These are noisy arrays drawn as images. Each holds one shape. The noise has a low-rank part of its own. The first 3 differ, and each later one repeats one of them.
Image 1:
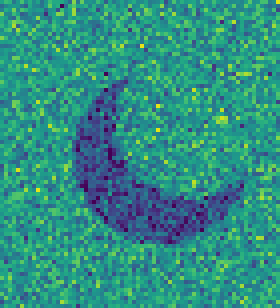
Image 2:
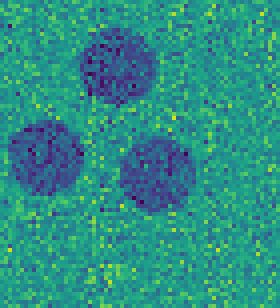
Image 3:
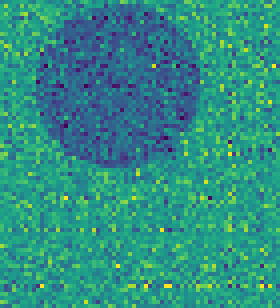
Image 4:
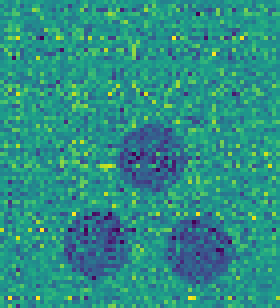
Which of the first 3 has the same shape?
2
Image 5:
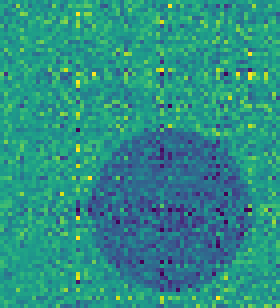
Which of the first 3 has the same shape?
3
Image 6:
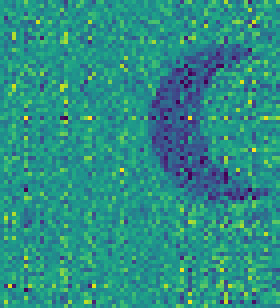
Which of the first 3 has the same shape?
1
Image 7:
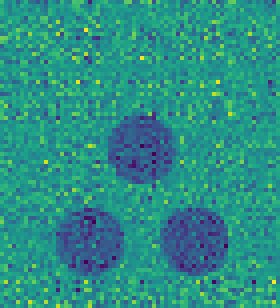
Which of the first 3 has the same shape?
2
